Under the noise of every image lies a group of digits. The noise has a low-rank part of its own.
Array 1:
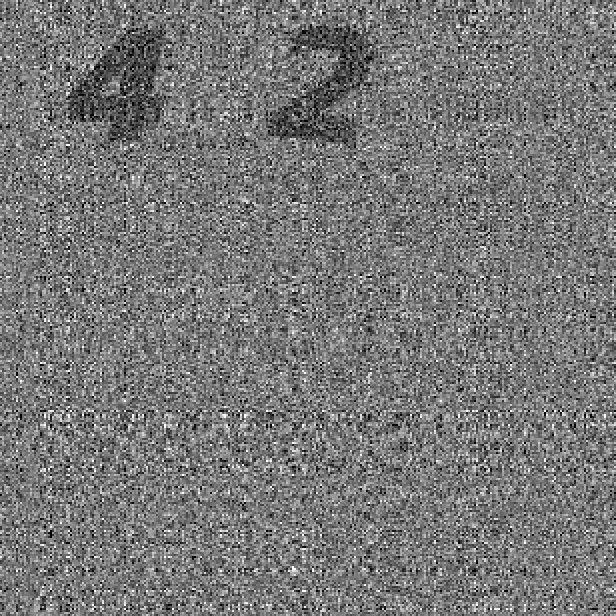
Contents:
top left: dark 4; top middle: dark 2
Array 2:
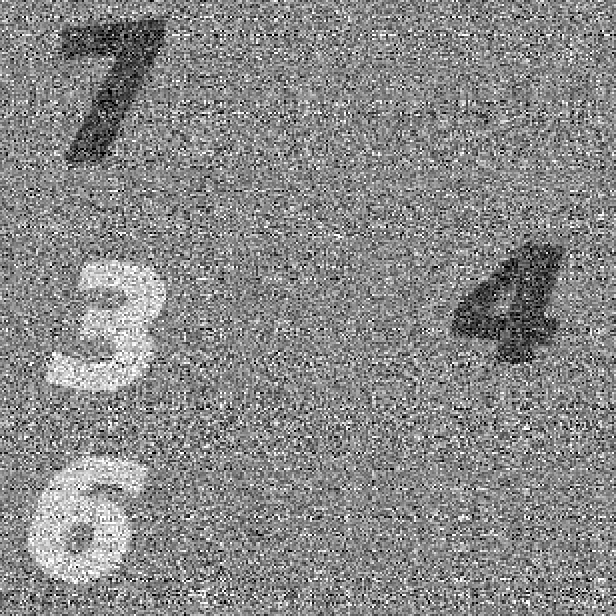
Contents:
top left: dark 7; middle left: light 3; middle right: dark 4; bottom left: light 6
